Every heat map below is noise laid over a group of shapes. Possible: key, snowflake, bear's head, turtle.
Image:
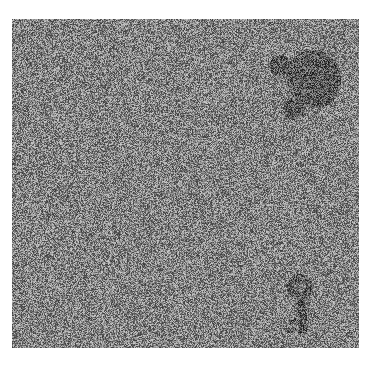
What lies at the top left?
nothing
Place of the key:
bottom right
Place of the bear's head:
top right
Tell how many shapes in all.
2
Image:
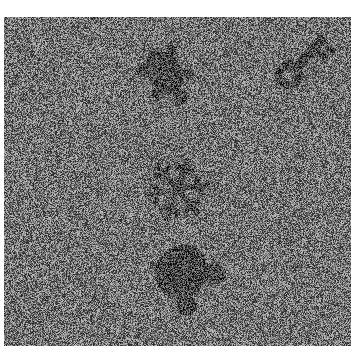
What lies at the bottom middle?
bear's head
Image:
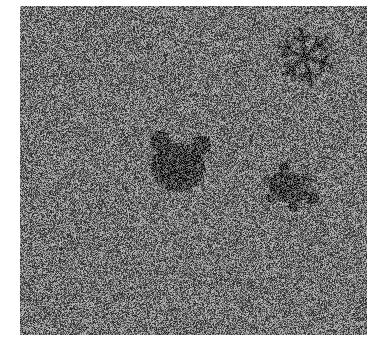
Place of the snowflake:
top right
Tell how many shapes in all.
3
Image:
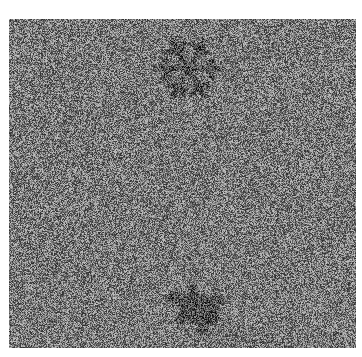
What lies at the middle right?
nothing
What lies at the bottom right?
nothing
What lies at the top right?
nothing
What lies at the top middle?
snowflake
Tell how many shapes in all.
2
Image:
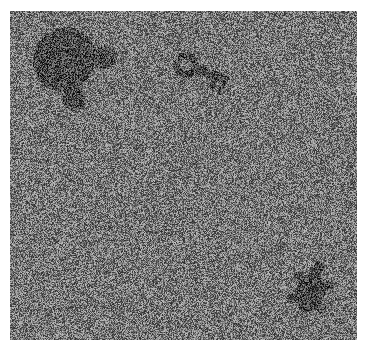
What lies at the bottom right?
turtle
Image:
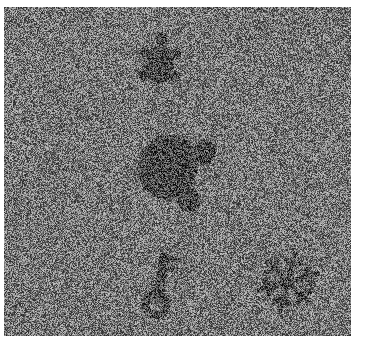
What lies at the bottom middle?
key
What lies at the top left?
nothing
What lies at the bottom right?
snowflake
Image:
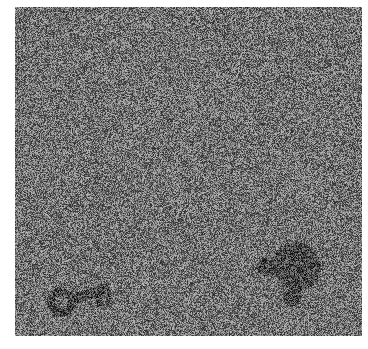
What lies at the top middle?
nothing
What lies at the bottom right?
bear's head
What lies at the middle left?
nothing
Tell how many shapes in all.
2
